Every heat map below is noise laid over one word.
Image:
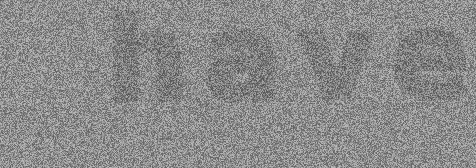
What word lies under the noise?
have
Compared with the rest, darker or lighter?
darker
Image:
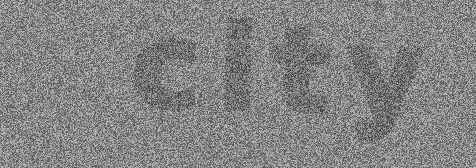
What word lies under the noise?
city
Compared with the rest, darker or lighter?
darker
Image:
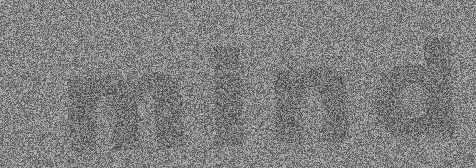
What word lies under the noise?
mind
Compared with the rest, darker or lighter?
darker
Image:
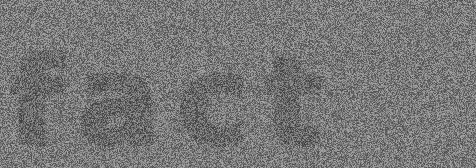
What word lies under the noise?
fact
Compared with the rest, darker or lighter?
darker
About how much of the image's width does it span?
two thirds
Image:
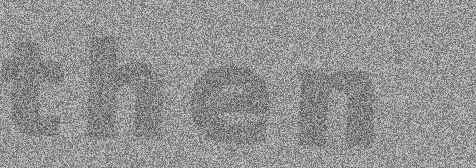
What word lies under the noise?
then
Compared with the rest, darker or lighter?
darker
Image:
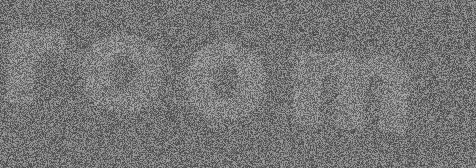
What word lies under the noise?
room
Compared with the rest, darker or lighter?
lighter
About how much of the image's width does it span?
nearly all
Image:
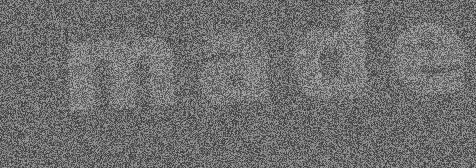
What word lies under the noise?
made
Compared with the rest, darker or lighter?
lighter
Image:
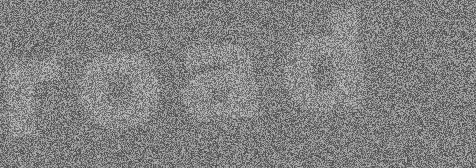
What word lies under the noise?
road
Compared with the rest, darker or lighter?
lighter
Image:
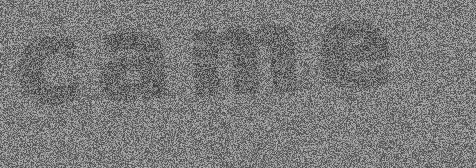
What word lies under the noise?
came
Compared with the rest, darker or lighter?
darker
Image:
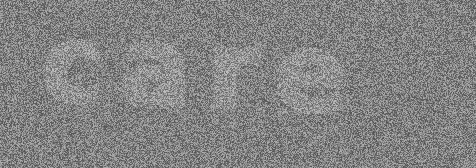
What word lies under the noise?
care
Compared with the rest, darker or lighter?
lighter
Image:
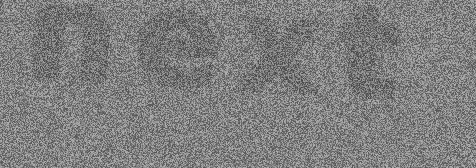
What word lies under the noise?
next
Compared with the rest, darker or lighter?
darker
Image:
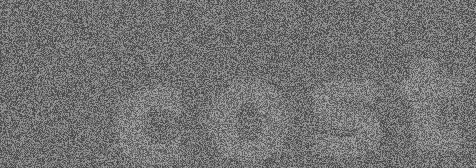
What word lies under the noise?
cost
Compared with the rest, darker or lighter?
lighter
